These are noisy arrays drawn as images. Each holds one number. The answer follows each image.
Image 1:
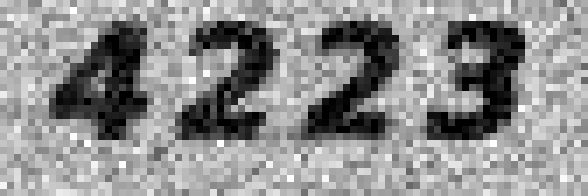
4223
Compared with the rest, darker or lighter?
darker
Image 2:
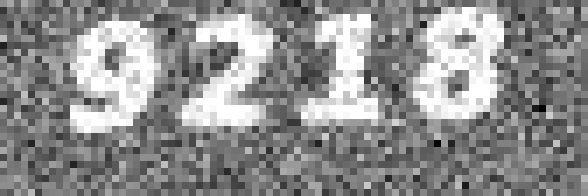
9218
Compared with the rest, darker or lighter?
lighter
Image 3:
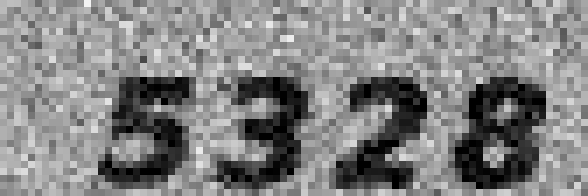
5328
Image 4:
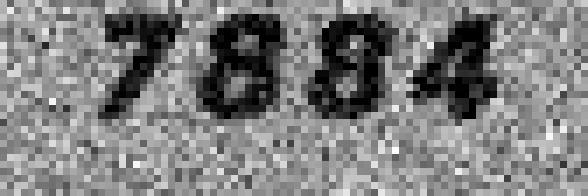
7884
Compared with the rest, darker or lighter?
darker
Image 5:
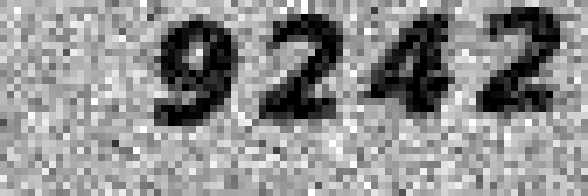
9242
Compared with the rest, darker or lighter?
darker
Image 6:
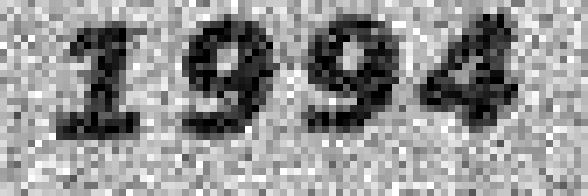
1994
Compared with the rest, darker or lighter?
darker
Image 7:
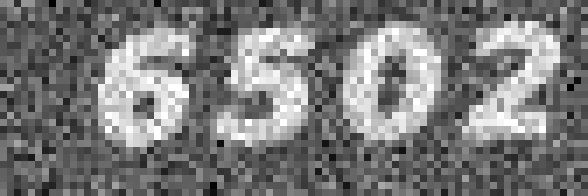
6502
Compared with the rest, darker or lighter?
lighter
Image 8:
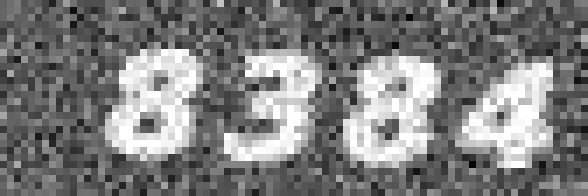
8384
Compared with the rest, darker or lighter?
lighter
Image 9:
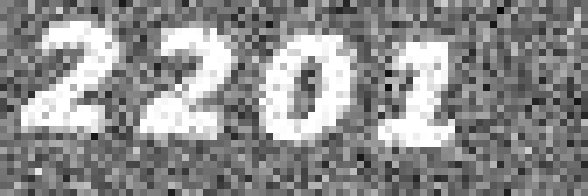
2201
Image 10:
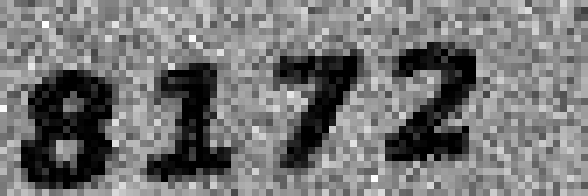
8172
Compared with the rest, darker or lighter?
darker
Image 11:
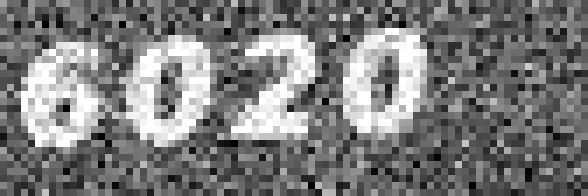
6020
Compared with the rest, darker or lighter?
lighter
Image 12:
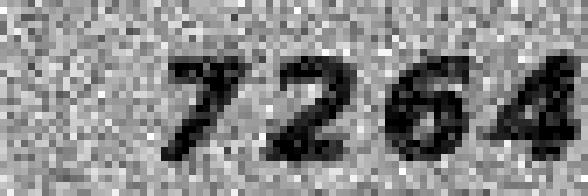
7264
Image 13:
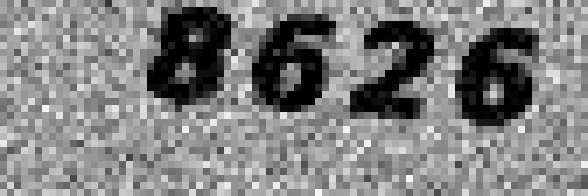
8626
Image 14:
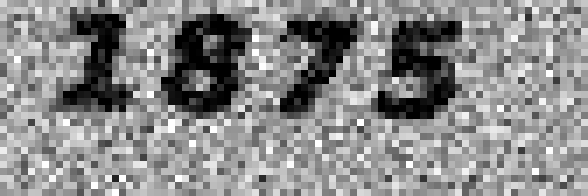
1875
